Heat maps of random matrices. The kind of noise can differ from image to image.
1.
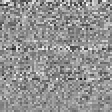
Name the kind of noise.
rows of uneven size
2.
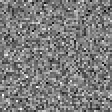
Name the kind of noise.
independent entries
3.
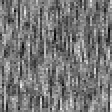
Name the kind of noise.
streaked along the columns
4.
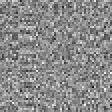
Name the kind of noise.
low rank plus noise
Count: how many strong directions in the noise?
two
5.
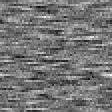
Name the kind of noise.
streaked along the rows
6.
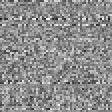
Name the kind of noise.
rows of uneven size
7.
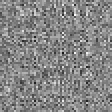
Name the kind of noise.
low rank plus noise
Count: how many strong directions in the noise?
one
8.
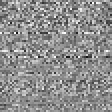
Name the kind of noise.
rows of uneven size
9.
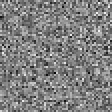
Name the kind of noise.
low rank plus noise
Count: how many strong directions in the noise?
five to eight
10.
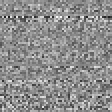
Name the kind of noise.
rows of uneven size
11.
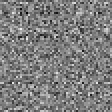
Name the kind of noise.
low rank plus noise
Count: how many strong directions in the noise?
three or four
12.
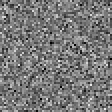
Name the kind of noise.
independent entries
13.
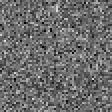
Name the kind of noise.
independent entries
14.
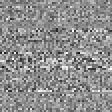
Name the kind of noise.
rows of uneven size
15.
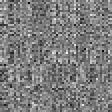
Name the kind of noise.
low rank plus noise
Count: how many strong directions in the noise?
one
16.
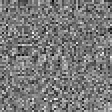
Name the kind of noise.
low rank plus noise
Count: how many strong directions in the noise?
five to eight
